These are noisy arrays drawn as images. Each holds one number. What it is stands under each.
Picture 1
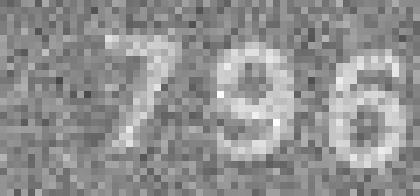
796
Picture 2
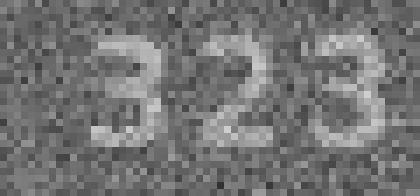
323
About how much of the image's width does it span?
two thirds
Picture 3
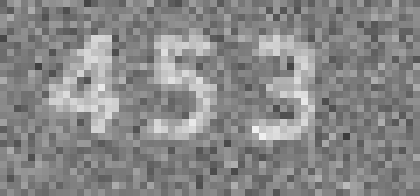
453
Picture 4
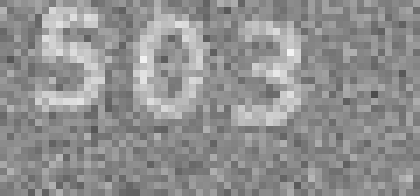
503
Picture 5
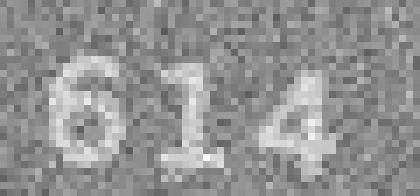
614
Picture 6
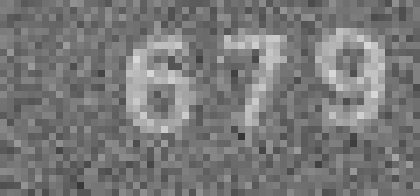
679
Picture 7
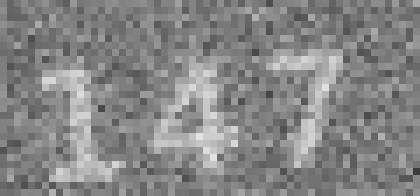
147
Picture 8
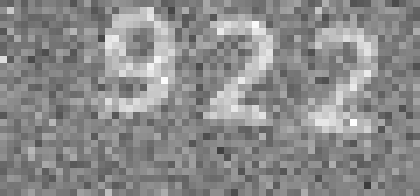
922
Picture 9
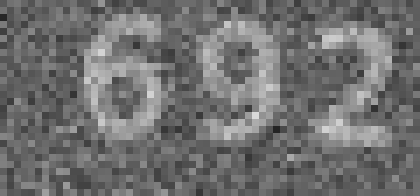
692
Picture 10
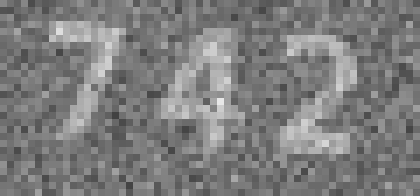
742
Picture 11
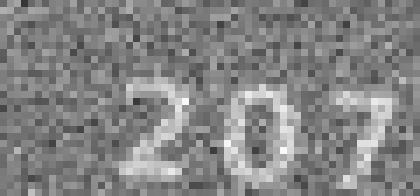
207
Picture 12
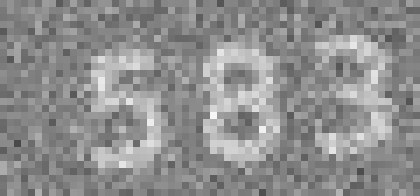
583
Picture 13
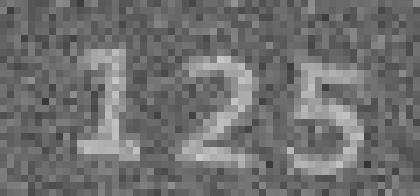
125
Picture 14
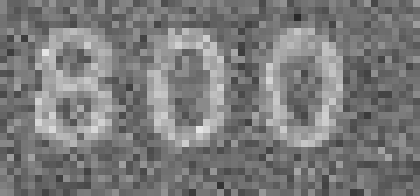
800
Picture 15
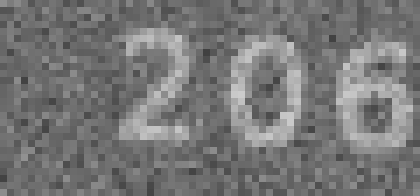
206
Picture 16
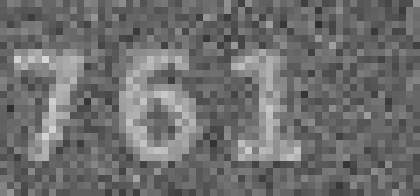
761
